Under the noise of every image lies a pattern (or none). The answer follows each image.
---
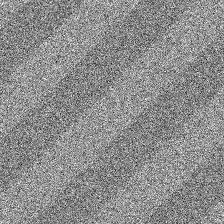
diagonal stripes
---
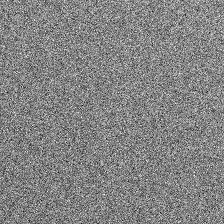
a smooth slope
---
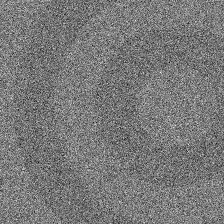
rings round one point
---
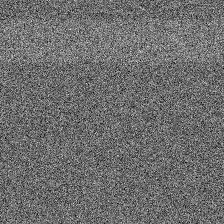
one horizontal stripe
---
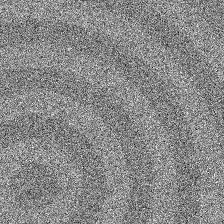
rings round one point
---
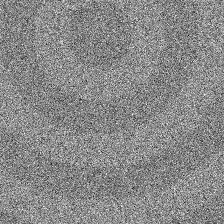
rings round one point
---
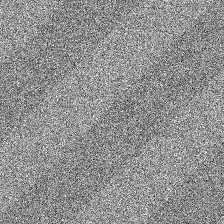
diagonal stripes
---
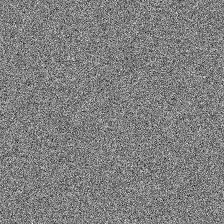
only noise
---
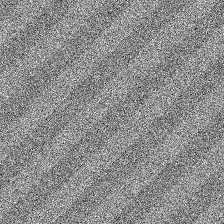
diagonal stripes
